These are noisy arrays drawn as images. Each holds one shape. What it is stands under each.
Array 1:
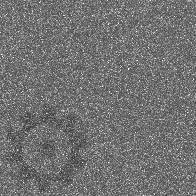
gear
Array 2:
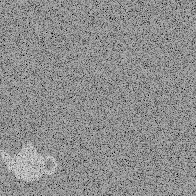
teapot
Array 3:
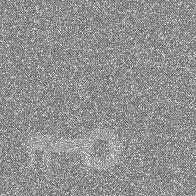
key
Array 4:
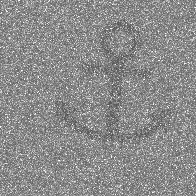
anchor
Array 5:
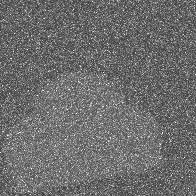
cloud
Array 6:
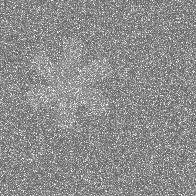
asterisk
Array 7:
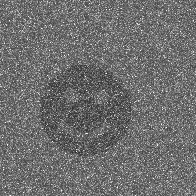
smiling face
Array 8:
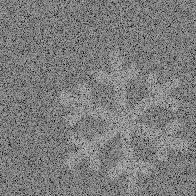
snowflake
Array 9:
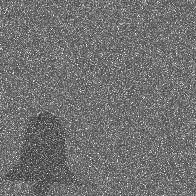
bell
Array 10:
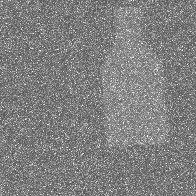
bottle
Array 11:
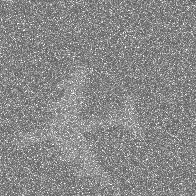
airplane
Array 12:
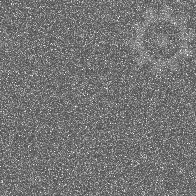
gear
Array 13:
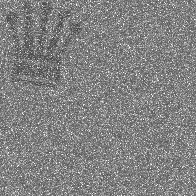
chess queen
